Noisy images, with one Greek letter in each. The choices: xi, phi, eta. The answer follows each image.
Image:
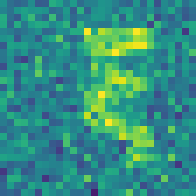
light xi
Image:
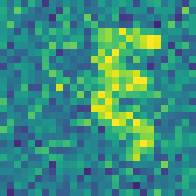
light xi
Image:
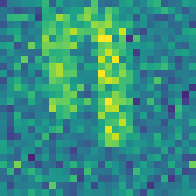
light eta
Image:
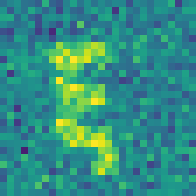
light xi
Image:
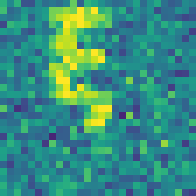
light xi
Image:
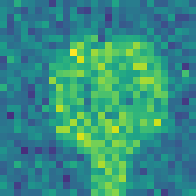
light phi
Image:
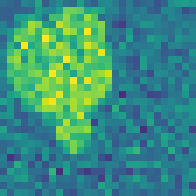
light phi
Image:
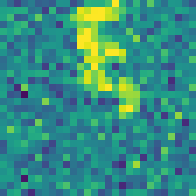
light xi
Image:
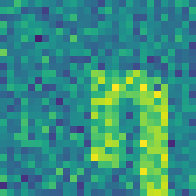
light eta
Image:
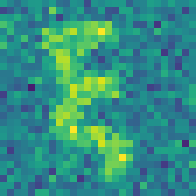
light xi
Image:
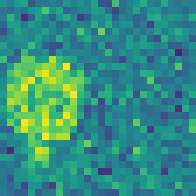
light phi
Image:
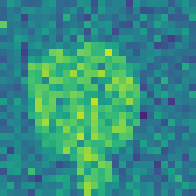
light phi
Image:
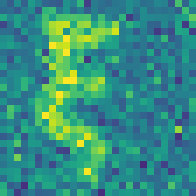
light xi
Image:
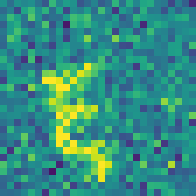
light xi
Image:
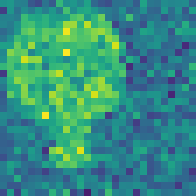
light phi
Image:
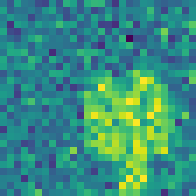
light phi
